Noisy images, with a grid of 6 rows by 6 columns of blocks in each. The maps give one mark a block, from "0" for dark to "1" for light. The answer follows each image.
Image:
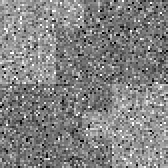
1 1 1 0 0 0
1 1 0 0 0 0
1 1 0 0 0 0
0 0 0 0 1 1
0 0 0 1 1 1
0 0 0 0 1 1
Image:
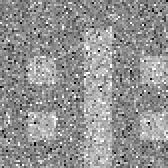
0 0 0 0 0 0
0 0 0 1 0 0
0 1 0 1 0 1
0 0 0 1 0 0
0 1 0 1 0 1
0 0 0 1 0 0
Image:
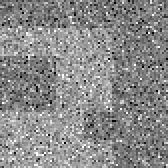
0 0 0 0 0 0
1 1 1 1 0 0
0 0 1 1 0 0
0 0 1 1 0 0
1 1 1 0 0 0
1 1 1 1 0 0
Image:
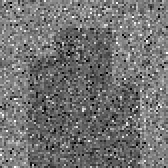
1 1 1 1 1 1
1 1 0 0 1 1
1 0 0 0 1 1
1 0 0 0 0 1
1 0 0 0 0 1
1 0 0 0 0 1
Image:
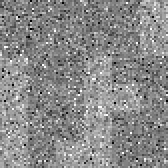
0 0 0 0 0 1
0 0 0 0 0 1
1 0 0 1 0 0
1 0 0 1 1 0
1 0 0 1 0 0
1 0 1 1 0 0
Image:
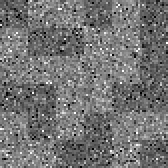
0 1 1 0 1 0
1 0 0 1 1 0
1 1 1 1 1 0
0 0 1 1 0 0
1 0 1 0 1 1
1 1 0 0 1 0
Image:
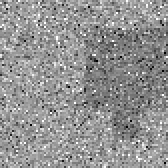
1 1 1 1 1 1
1 1 1 0 0 0
1 1 1 0 0 0
1 1 1 0 0 0
1 1 1 1 0 1
1 1 1 1 1 1
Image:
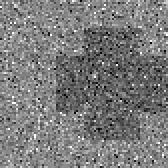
1 1 1 1 1 1
1 1 1 0 0 1
1 1 0 0 0 0
1 1 0 0 0 0
1 1 1 0 0 1
1 1 1 1 1 1
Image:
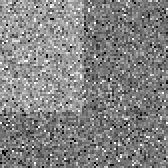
1 1 1 0 0 0
1 1 1 0 0 0
1 1 1 0 0 0
1 1 1 0 0 0
0 0 0 0 0 0
0 0 0 0 0 0
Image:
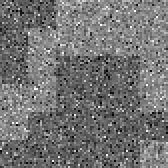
0 0 1 1 1 1
0 1 1 1 1 1
0 1 0 0 0 1
1 1 0 0 0 1
1 0 0 0 0 0
0 0 0 0 0 1
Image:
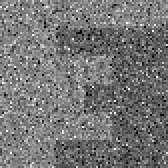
1 1 1 1 1 1
1 1 0 0 0 0
1 1 1 1 0 0
1 1 1 0 0 0
1 1 1 1 0 0
1 1 0 0 0 0
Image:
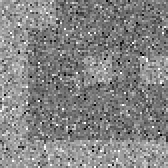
1 1 0 0 0 0
1 0 0 0 0 0
1 0 0 1 0 1
1 0 0 0 0 0
1 0 0 0 0 0
1 1 1 1 1 1
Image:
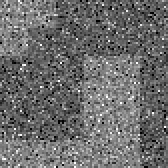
1 1 0 0 0 0
1 0 0 0 0 0
0 0 0 1 1 0
0 0 0 1 1 0
0 0 0 1 1 0
1 1 1 1 1 0
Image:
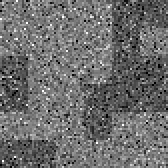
1 1 1 1 0 0
1 1 1 1 0 1
0 1 1 1 0 0
0 1 1 0 0 0
1 1 1 0 1 1
0 0 1 1 1 1
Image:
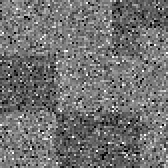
1 1 1 1 0 0
1 1 1 1 0 1
0 0 1 1 1 1
0 0 1 1 1 1
1 1 0 0 0 1
1 1 0 0 0 1
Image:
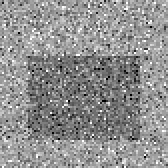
1 1 1 1 1 1
1 1 1 1 1 1
1 0 0 0 0 1
1 0 0 0 0 1
1 0 0 0 0 1
1 1 1 1 1 1
